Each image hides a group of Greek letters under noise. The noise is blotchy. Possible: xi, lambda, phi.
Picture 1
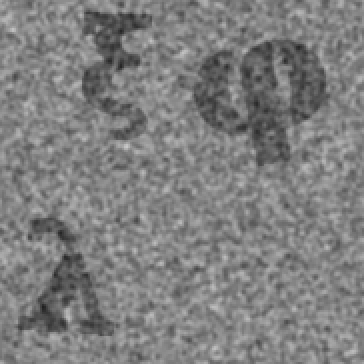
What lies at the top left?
xi
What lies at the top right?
phi
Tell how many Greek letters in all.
3
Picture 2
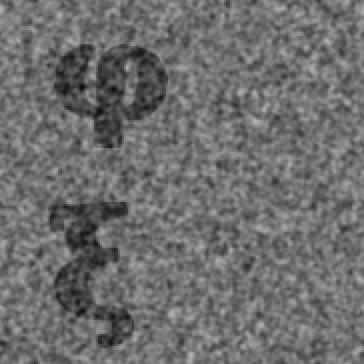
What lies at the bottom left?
xi
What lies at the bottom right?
nothing
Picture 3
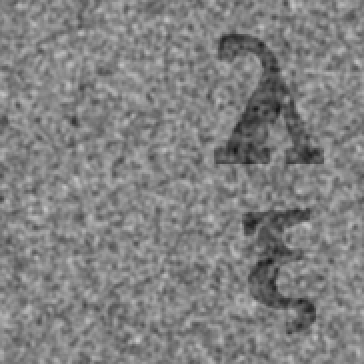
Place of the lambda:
top right
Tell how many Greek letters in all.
2
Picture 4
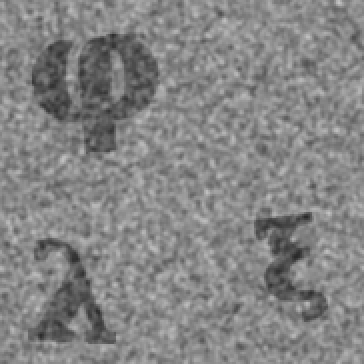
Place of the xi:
bottom right
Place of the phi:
top left
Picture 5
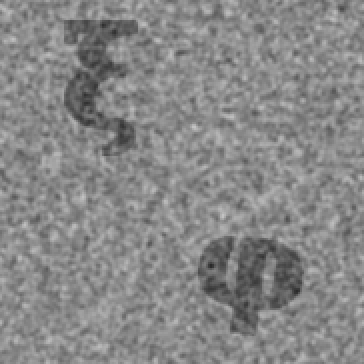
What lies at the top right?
nothing
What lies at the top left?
xi
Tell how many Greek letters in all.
2
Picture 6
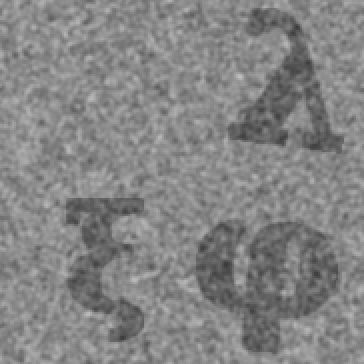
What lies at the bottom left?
xi
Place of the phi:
bottom right
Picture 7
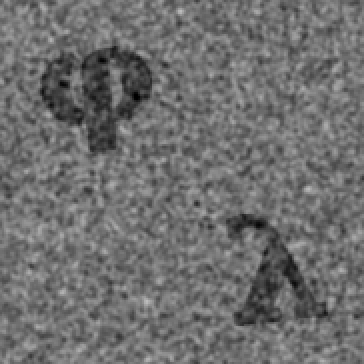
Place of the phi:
top left
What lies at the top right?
nothing
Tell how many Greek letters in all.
2
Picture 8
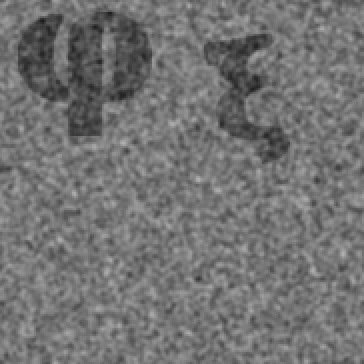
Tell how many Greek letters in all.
2
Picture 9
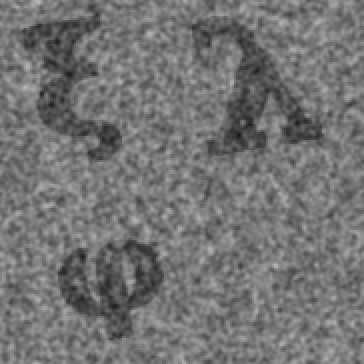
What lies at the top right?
lambda
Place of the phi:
bottom left
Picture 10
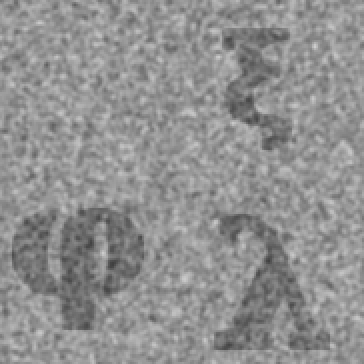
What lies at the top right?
xi
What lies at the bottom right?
lambda
